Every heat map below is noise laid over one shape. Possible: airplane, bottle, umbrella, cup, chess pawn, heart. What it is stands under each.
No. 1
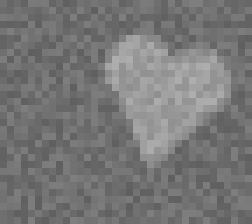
heart
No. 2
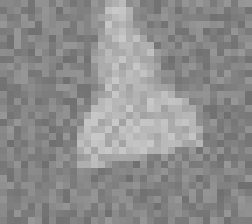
chess pawn
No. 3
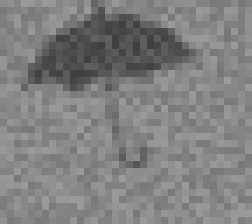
umbrella
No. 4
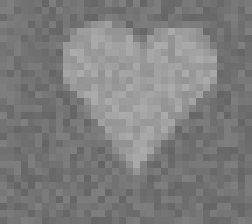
heart
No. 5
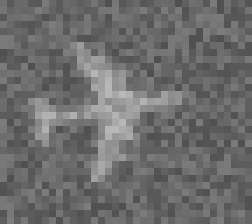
airplane
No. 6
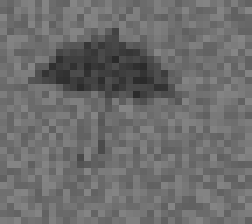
umbrella
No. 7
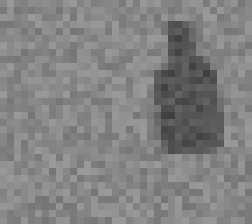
bottle
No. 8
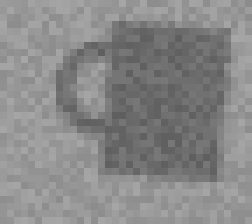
cup
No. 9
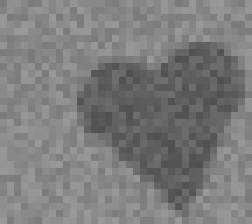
heart
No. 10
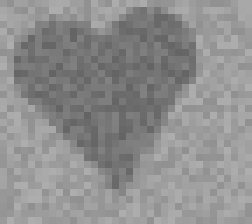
heart
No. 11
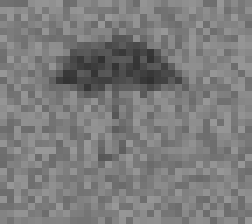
umbrella
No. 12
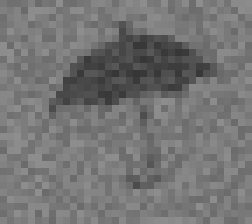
umbrella
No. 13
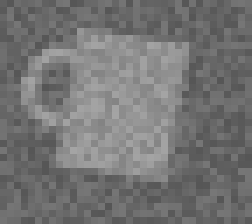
cup
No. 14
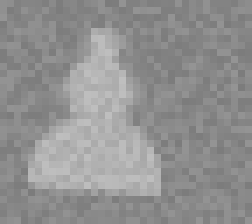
chess pawn
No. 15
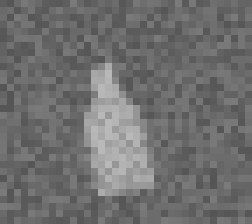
bottle
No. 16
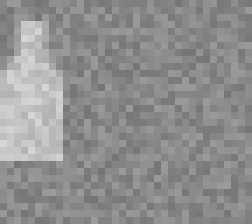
bottle
